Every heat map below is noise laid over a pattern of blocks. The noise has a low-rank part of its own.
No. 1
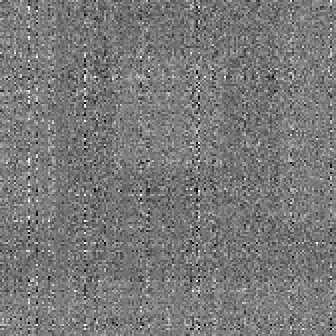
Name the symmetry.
left and right mirror each other
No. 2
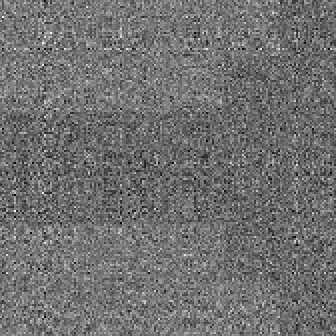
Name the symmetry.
top and bottom mirror each other
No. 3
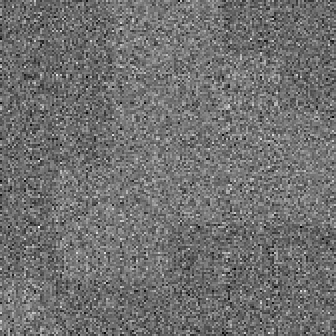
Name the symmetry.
mirrored about the diagonal from the bottom left
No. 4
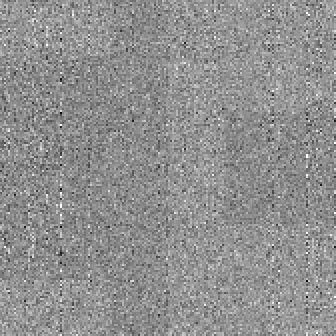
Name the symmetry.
top and bottom mirror each other
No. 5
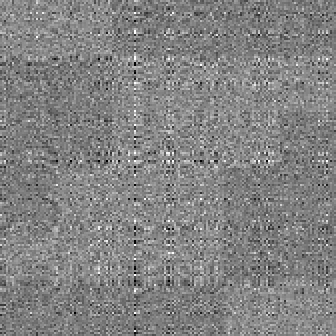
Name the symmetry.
the same after a half turn
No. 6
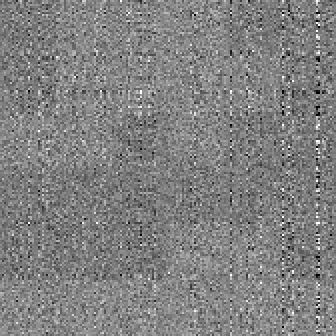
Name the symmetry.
no symmetry
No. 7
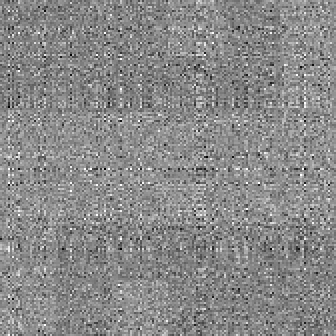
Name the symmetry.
the same after a half turn
